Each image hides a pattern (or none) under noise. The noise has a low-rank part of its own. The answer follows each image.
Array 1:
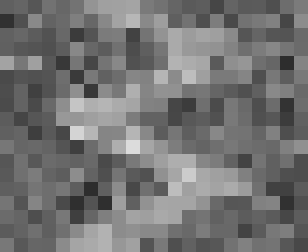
a wavy band
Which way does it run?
top to bottom
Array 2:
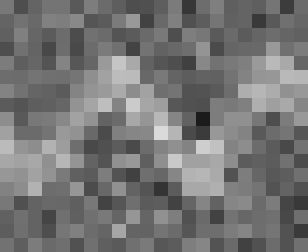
a wavy band
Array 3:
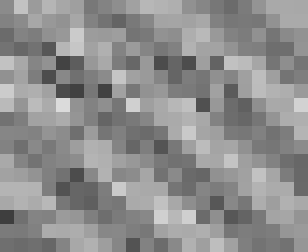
diagonal stripes
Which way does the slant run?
top left to bottom right
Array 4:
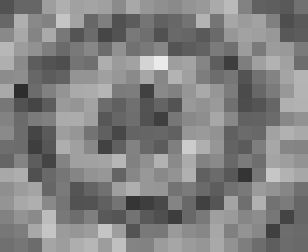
rings round one point
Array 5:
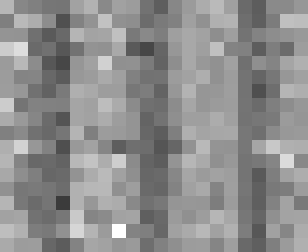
vertical stripes
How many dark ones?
3
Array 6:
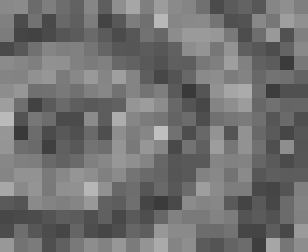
rings round one point
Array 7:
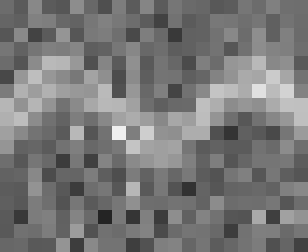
a wavy band
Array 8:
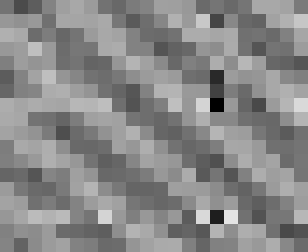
diagonal stripes
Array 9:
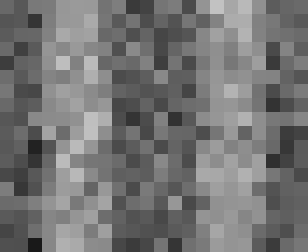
vertical stripes
